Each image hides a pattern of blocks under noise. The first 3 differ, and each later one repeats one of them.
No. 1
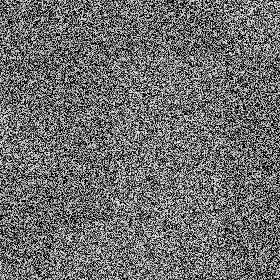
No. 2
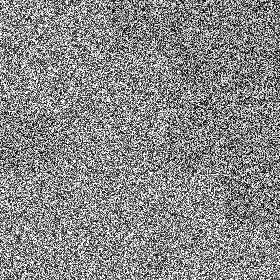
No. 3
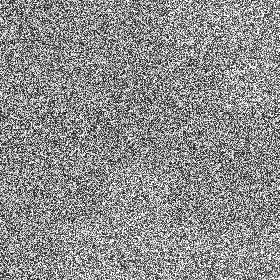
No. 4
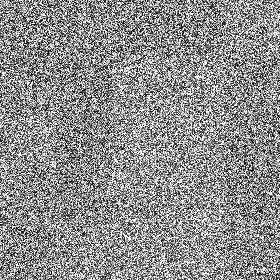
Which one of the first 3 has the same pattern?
1
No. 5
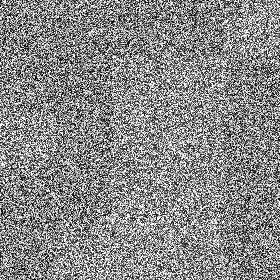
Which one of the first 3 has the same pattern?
1
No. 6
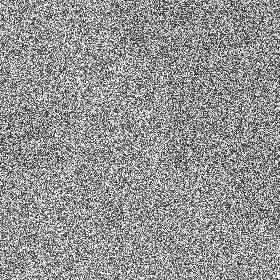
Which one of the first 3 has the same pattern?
2
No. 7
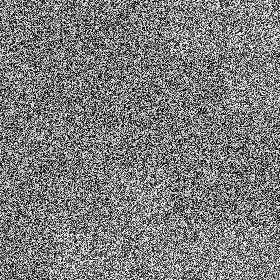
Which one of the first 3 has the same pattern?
3
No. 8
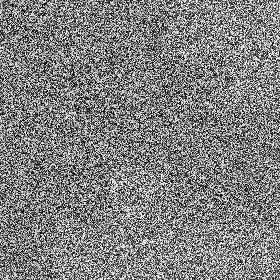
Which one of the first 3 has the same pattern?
3
